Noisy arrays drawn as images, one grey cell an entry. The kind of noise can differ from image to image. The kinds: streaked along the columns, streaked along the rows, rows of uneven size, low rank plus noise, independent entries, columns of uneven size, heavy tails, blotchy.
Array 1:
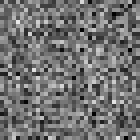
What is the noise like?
low rank plus noise
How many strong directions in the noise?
five to eight
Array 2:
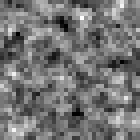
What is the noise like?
blotchy
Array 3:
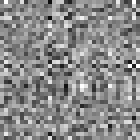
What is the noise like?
low rank plus noise
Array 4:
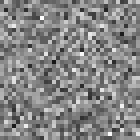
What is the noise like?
independent entries
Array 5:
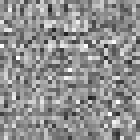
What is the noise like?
low rank plus noise
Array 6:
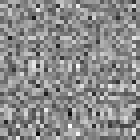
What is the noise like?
low rank plus noise
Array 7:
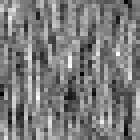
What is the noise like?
streaked along the columns
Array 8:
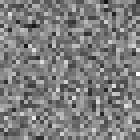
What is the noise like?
independent entries
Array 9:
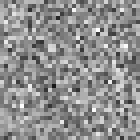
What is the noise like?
independent entries
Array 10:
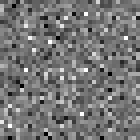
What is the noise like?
heavy tails
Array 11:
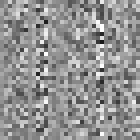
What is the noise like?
columns of uneven size
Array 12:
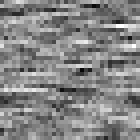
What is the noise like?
streaked along the rows
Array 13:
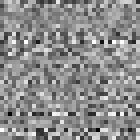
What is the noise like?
rows of uneven size
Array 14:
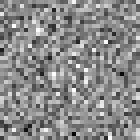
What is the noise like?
independent entries
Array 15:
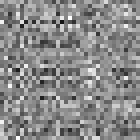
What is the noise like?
low rank plus noise
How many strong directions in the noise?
one
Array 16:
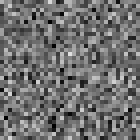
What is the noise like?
low rank plus noise
